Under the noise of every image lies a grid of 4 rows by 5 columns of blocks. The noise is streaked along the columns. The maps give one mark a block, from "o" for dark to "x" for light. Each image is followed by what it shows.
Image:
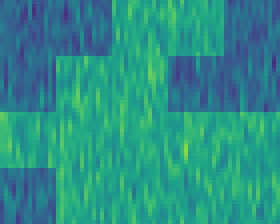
o o x x o
o x x o o
x x x x x
o x x x x
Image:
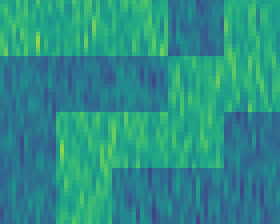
x x x o x
o o o x x
o x x x o
o x o o o
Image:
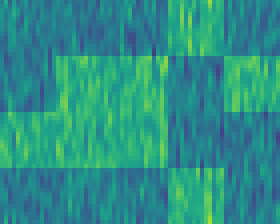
o o o x o
o x x o x
x x x o o
o o o x o
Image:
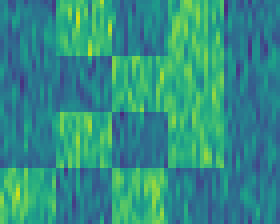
o x o x o
o o x x o
o x o x o
x o x o o
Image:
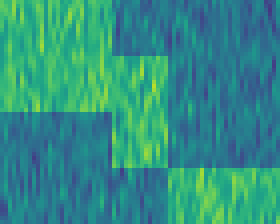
x x o o o
x x x o o
o o x o o
o o o x x
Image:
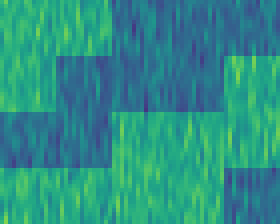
x x o o o
x o o o x
o o x x x
x x x x o
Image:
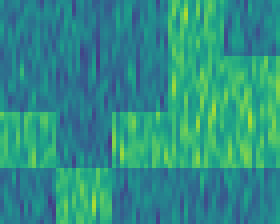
o o o x o
o o o x x
x o x x x
o x o o o
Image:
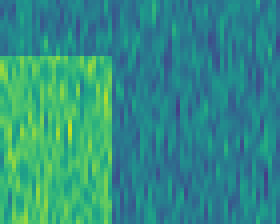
o o o o o
x x o o o
x x o o o
x x o o o
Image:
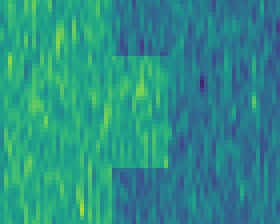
x x o o o
x x x o o
x x x o o
x x o o o
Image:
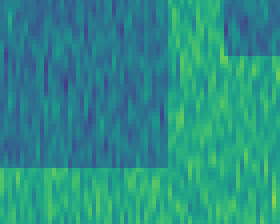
o o o x o
o o o x x
o o o x x
x x x x x
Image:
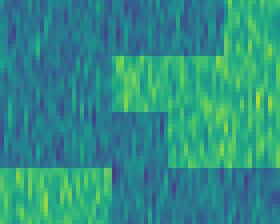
o o o o x
o o x x x
o o o x x
x x o o o
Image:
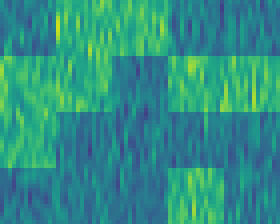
o x x o o
x x o x x
x o o o o
o o o x o
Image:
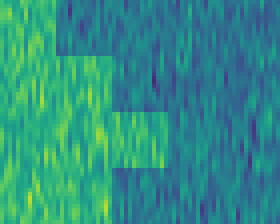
x o o o o
x x o o o
x x x o o
x x o o o
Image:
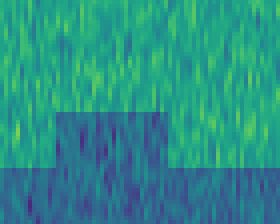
x x x x x
x x x x x
x o o x x
o o o o o
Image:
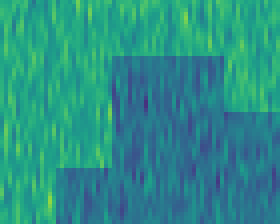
x x x x x
x x o o x
x x o o o
x o o o o
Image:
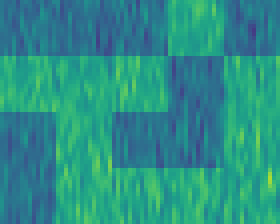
o o o x o
x x x o x
o x o o x
o x x x x
